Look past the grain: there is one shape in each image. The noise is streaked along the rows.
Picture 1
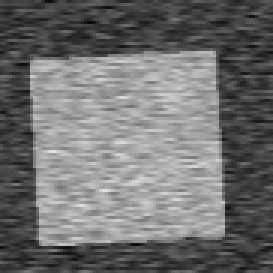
light square
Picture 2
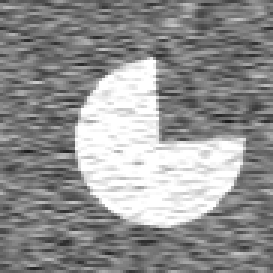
light disc with a wedge cut out
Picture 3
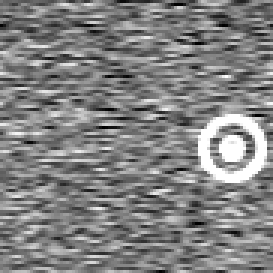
light bullseye, middle right
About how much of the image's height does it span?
a quarter
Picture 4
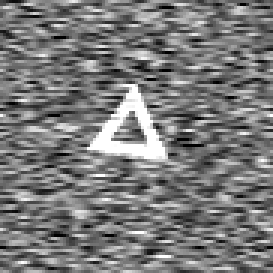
light triangle frame, centre
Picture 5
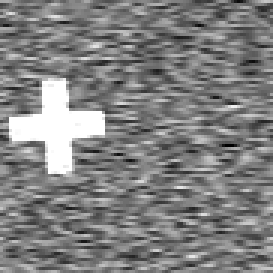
light cross, middle left
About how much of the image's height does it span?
a third
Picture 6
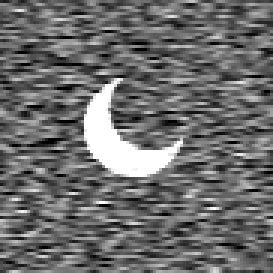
light crescent, centre
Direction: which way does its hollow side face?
up and right
